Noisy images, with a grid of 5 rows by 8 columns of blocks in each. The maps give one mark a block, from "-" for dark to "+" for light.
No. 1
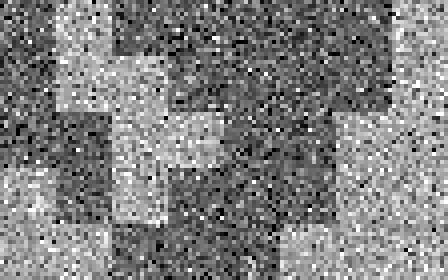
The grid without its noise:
-+-----+
-++----+
--++--++
+-+---++
++---+++
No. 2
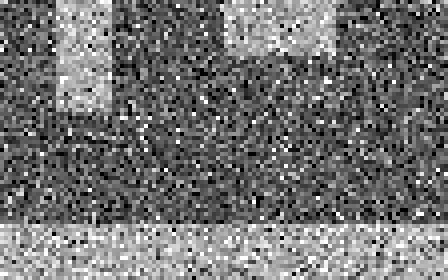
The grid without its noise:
-+--++--
-+------
--------
--------
++++++++
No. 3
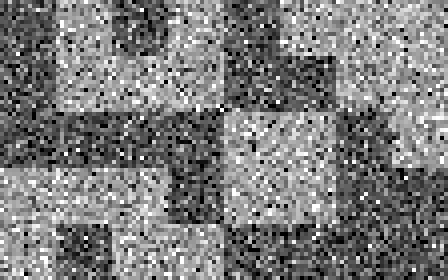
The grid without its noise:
-+-+-+++
-+++--++
----++-+
+++-++--
+-++----
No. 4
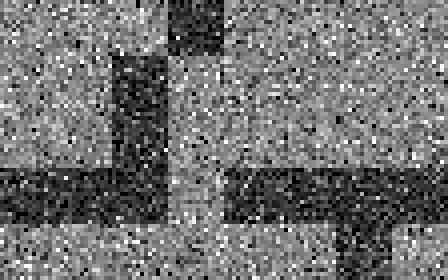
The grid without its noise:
+++-++++
++-+++++
++-+++++
---+----
++++++-+
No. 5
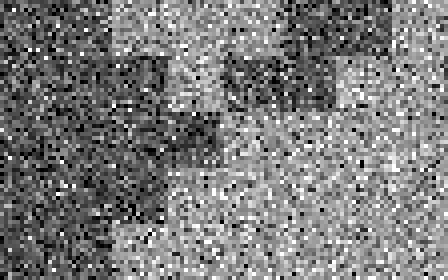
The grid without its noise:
--+++--+
---+--++
----++++
---+++++
--++++++
